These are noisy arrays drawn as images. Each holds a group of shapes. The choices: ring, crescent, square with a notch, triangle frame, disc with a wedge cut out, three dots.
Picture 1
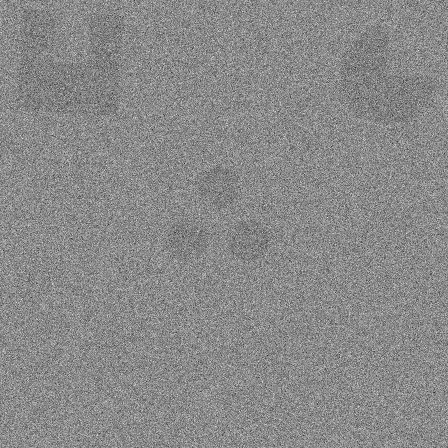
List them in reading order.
top left: square with a notch; top right: disc with a wedge cut out; centre: three dots
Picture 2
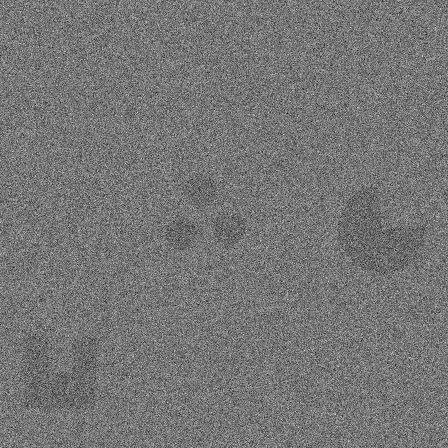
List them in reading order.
centre: three dots; middle right: disc with a wedge cut out; bottom left: square with a notch
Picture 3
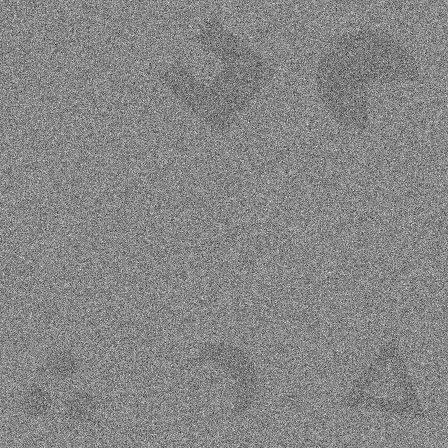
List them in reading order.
top middle: square with a notch; top right: disc with a wedge cut out; bottom left: three dots; bottom middle: crescent; bottom right: triangle frame
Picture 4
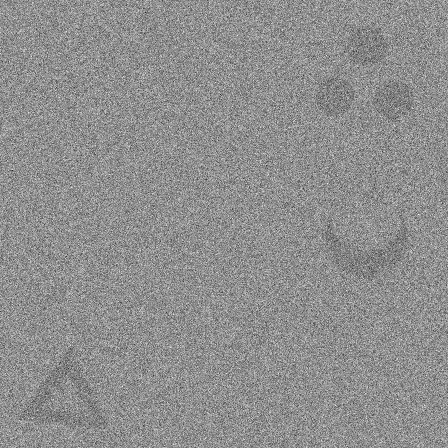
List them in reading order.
top right: three dots; middle right: crescent; bottom left: triangle frame
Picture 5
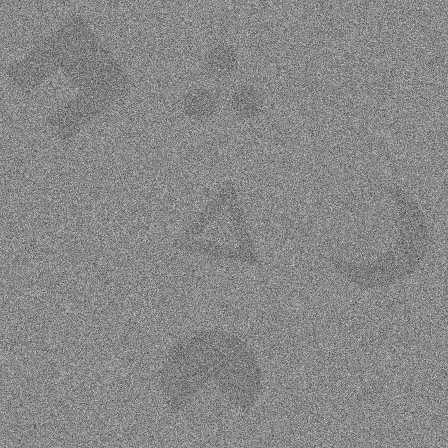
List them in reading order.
top left: square with a notch; top middle: three dots; centre: triangle frame; middle right: crescent; bottom middle: disc with a wedge cut out
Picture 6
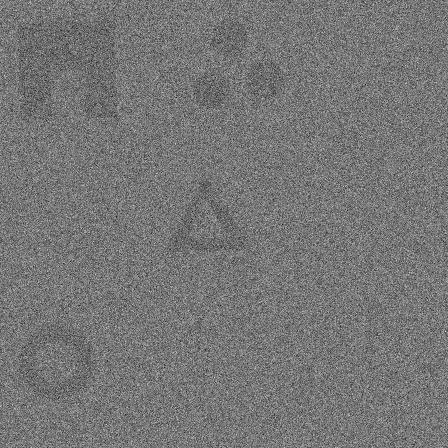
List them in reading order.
top left: square with a notch; top middle: three dots; centre: triangle frame; bottom left: ring
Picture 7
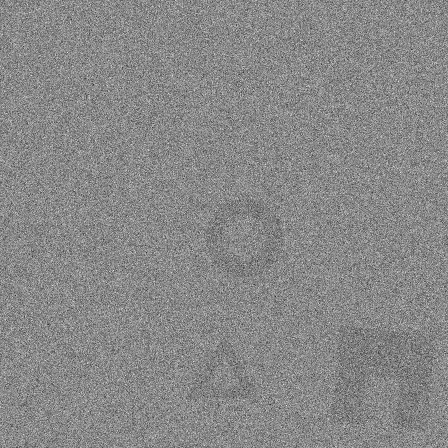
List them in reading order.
centre: ring; bottom middle: triangle frame; bottom right: square with a notch
